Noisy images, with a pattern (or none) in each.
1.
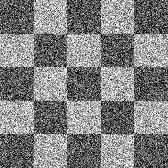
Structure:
a checkerboard
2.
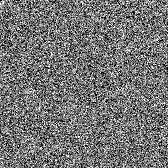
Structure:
only noise
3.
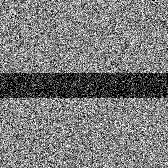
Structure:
one band of rows
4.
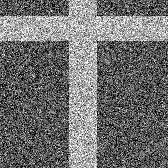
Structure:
bands of rows crossing bands of columns
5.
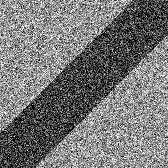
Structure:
a diagonal band
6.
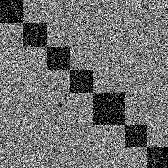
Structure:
blocks along the diagonal
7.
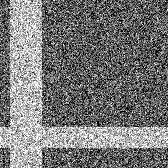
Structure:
bands of rows crossing bands of columns
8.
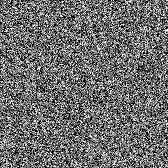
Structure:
only noise
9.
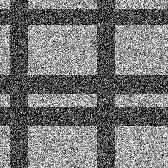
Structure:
bands of rows crossing bands of columns
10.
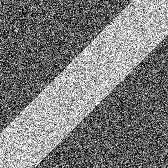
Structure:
a diagonal band
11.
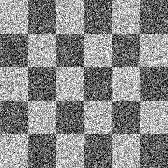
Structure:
a checkerboard
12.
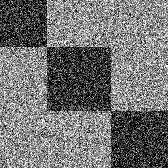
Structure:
blocks along the diagonal
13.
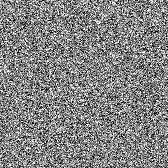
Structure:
only noise
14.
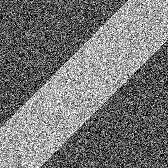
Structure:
a diagonal band
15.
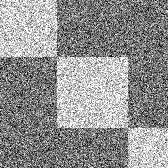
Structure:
blocks along the diagonal
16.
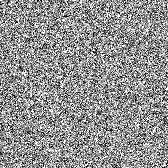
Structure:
only noise
